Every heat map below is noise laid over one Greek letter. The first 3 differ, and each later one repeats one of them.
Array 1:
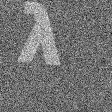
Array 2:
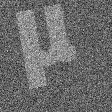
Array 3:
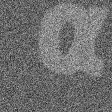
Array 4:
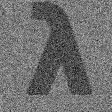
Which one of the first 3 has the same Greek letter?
1
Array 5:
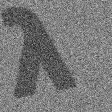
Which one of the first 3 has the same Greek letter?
1
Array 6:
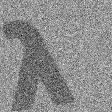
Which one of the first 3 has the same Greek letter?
1
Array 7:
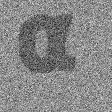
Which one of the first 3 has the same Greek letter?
3
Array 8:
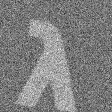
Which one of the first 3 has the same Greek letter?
1
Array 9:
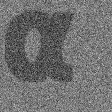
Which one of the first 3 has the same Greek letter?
3
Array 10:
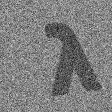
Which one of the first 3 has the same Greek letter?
1
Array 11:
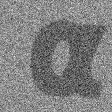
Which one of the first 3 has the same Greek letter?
3
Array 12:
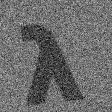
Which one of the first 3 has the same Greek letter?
1
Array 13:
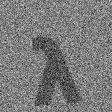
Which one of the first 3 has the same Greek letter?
1
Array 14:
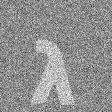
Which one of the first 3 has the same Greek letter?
1
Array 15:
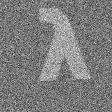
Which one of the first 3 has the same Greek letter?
1
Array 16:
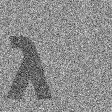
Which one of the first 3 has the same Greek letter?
1
